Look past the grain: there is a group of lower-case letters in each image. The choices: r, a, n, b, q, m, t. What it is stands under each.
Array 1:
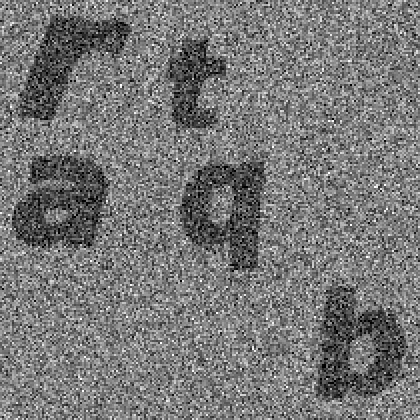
top left: r; top middle: t; middle left: a; centre: q; bottom right: b
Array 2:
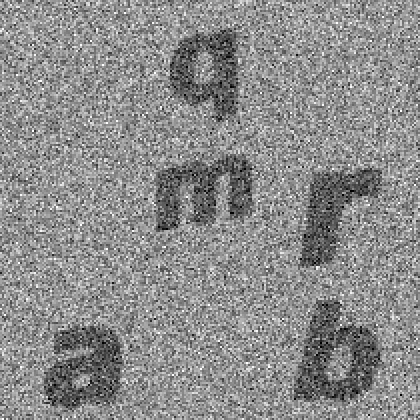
top middle: q; centre: m; middle right: r; bottom left: a; bottom right: b
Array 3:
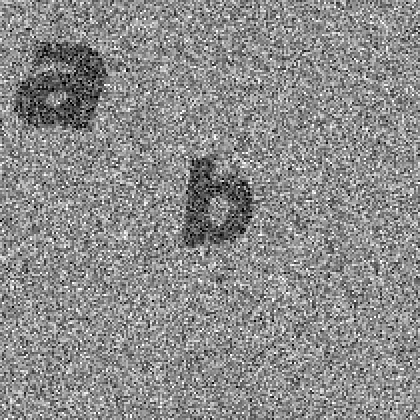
top left: a; centre: b
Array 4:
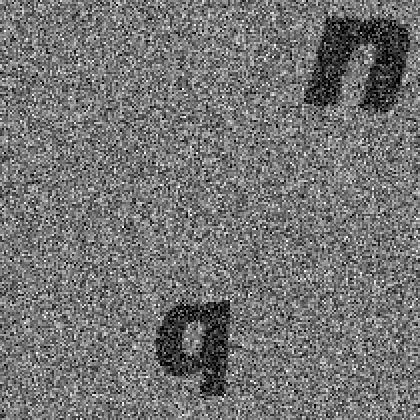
top right: n; bottom middle: q
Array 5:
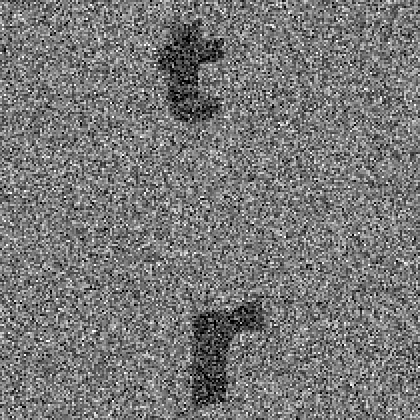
top middle: t; bottom middle: r
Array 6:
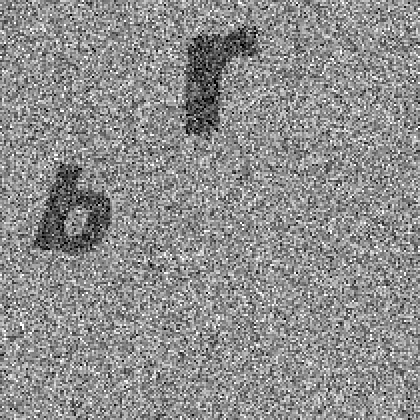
top middle: r; middle left: b
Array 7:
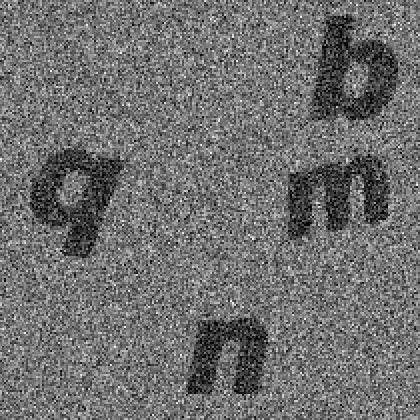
top right: b; middle left: q; middle right: m; bottom middle: n
